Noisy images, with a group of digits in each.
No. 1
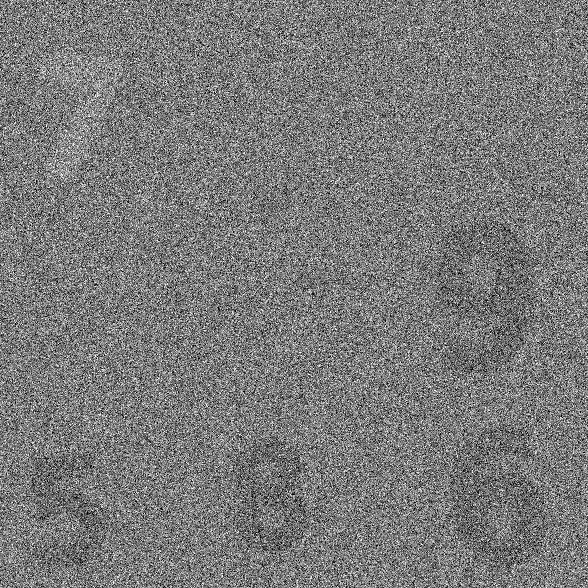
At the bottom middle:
8
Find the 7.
top left
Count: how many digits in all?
5
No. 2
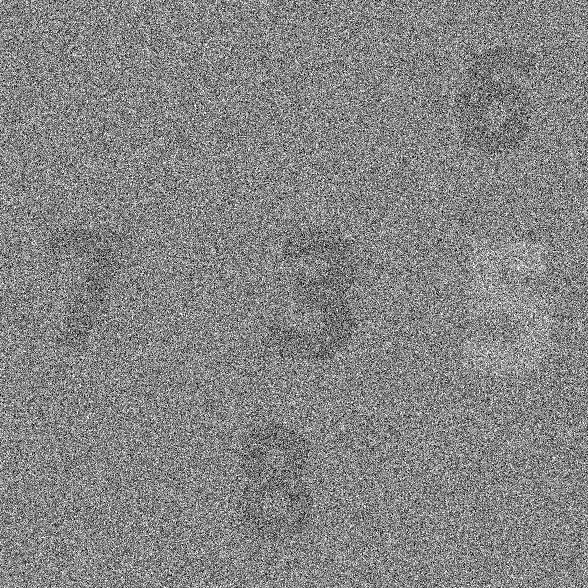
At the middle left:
7
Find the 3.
centre
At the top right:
6
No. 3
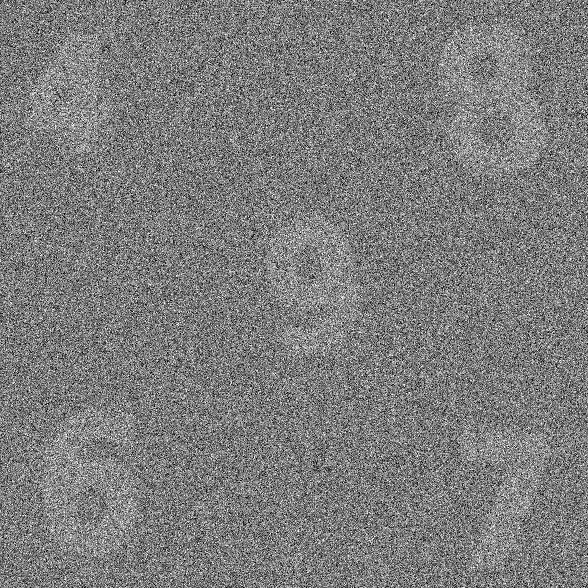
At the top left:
4
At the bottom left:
6
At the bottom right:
7
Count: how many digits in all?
5
